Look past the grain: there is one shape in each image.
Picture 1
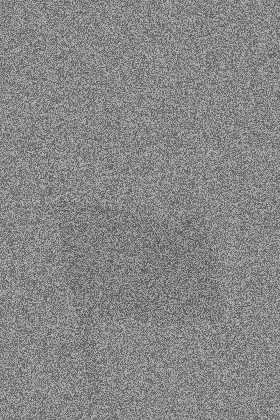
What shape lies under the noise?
flag
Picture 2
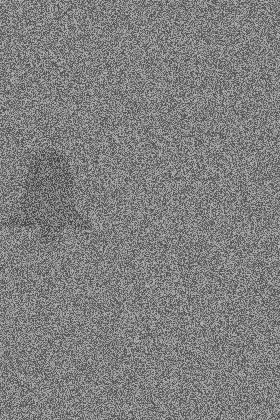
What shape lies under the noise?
bell
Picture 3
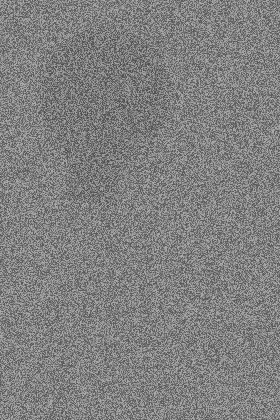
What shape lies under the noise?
light bulb
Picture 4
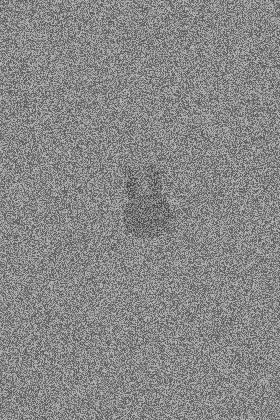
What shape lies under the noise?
rabbit's head
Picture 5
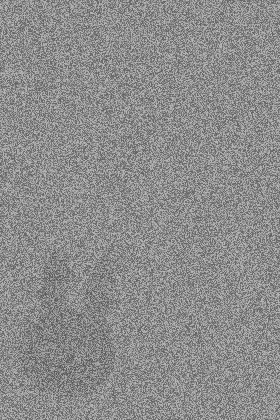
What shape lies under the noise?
rabbit's head
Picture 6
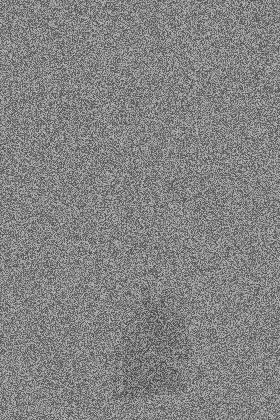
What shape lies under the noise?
chess knight
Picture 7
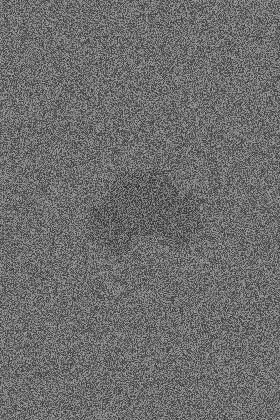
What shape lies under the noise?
car
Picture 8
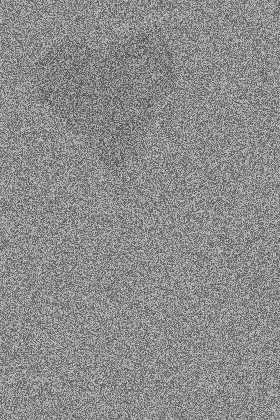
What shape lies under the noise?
heart
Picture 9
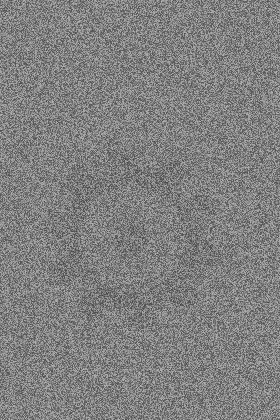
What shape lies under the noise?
gear
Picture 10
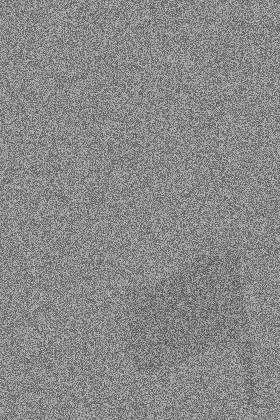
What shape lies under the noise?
flag
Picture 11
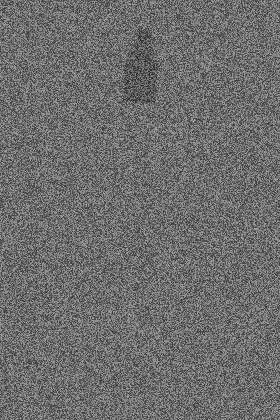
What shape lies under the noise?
bottle
